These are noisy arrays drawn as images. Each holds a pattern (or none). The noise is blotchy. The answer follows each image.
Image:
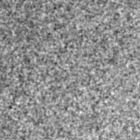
a smooth slope
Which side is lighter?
bottom right
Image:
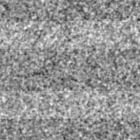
horizontal stripes
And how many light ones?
2
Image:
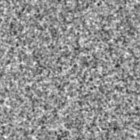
only noise
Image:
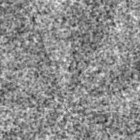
spokes from one point
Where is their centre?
bottom middle
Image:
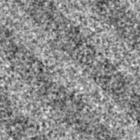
diagonal stripes
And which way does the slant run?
top left to bottom right
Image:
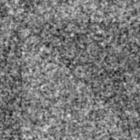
spokes from one point
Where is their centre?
top left
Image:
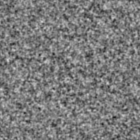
only noise
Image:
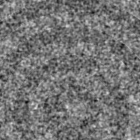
rings round one point
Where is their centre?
bottom middle
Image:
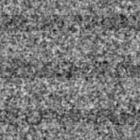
horizontal stripes
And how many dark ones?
3
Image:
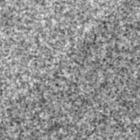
a sharp edge
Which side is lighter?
top left
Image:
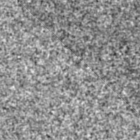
a sharp edge
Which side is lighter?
bottom left
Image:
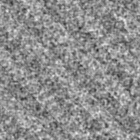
diagonal stripes
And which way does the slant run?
top left to bottom right
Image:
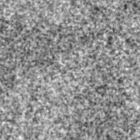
spokes from one point
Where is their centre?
top right
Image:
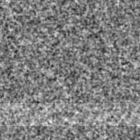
one horizontal stripe
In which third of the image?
bottom
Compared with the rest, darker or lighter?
lighter
